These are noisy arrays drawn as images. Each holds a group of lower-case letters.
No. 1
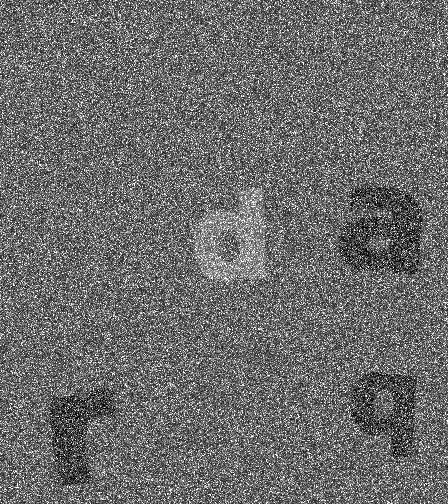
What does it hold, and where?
centre: light d; middle right: dark a; bottom left: dark r; bottom right: dark q
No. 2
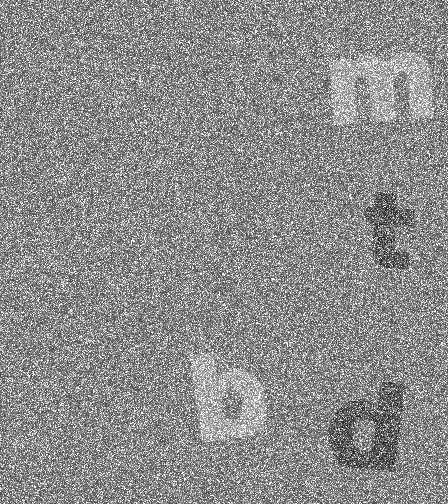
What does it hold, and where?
top right: light m; middle right: dark t; bottom middle: light b; bottom right: dark d
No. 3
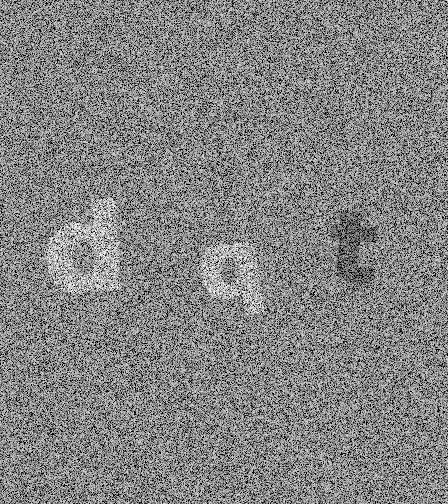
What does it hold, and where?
middle left: light d; centre: light q; middle right: dark t
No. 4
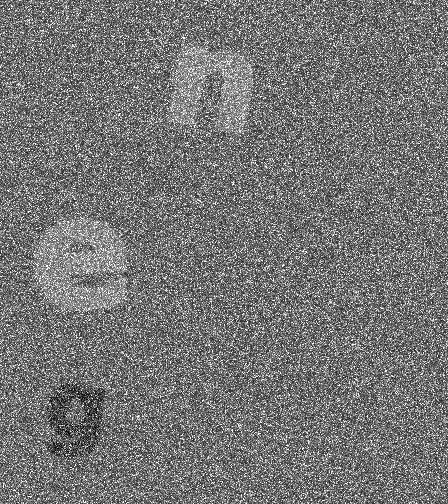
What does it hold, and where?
top middle: light n; middle left: light e; bottom left: dark g
